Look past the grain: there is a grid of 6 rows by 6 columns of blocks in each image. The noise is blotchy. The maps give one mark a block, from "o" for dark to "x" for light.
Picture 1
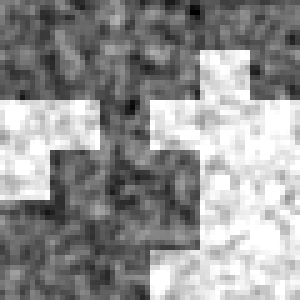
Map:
oooooo
ooooxo
xxoxxx
xoooxx
ooooxx
oooxxx
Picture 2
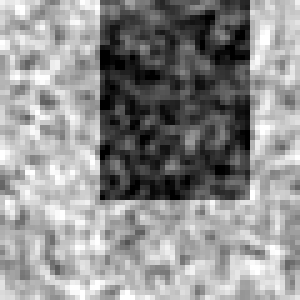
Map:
xxooox
xxooox
xxooox
xxooox
xxxxxx
xxxxxx
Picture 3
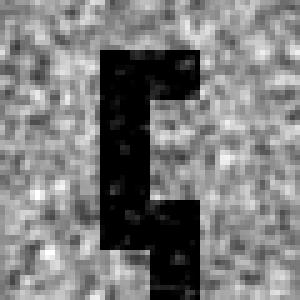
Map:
xxxxxx
xxooxx
xxoxxx
xxoxxx
xxooxx
xxxoxx
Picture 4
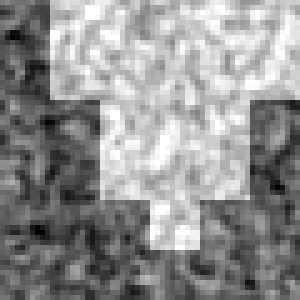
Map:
oxxxxx
oxxxxx
ooxxxo
ooxxxo
oooxoo
oooooo
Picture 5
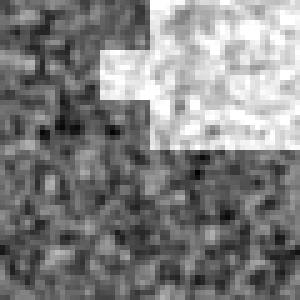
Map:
oooxxx
ooxxxx
oooxxx
oooooo
oooooo
oooooo
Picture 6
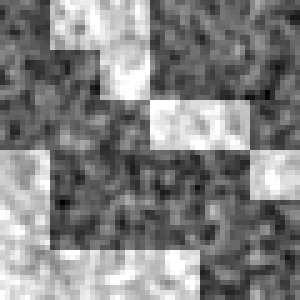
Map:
oxxooo
ooxooo
oooxxo
xoooox
xooooo
xxxxoo
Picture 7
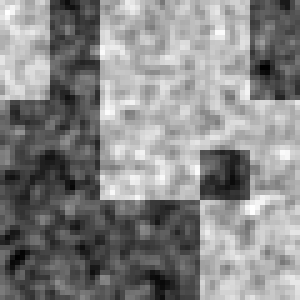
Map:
xoxxxo
xoxxxo
ooxxxx
ooxxox
ooooxx
ooooxx
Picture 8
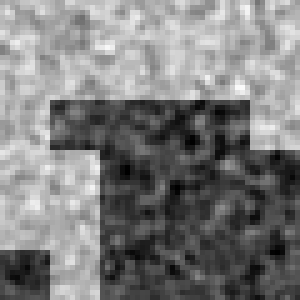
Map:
xxxxxx
xxxxxx
xoooox
xxoooo
xxoooo
oxoooo
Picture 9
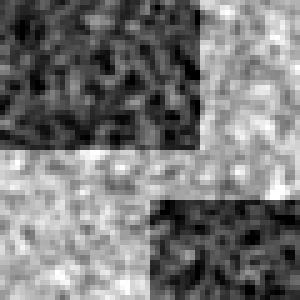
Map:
ooooxx
ooooxx
ooooxx
xxxxxx
xxxooo
xxxooo
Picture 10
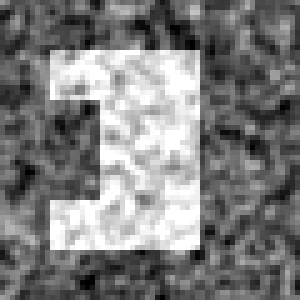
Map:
oooooo
oxxxoo
ooxxoo
ooxxoo
oxxxoo
oooooo
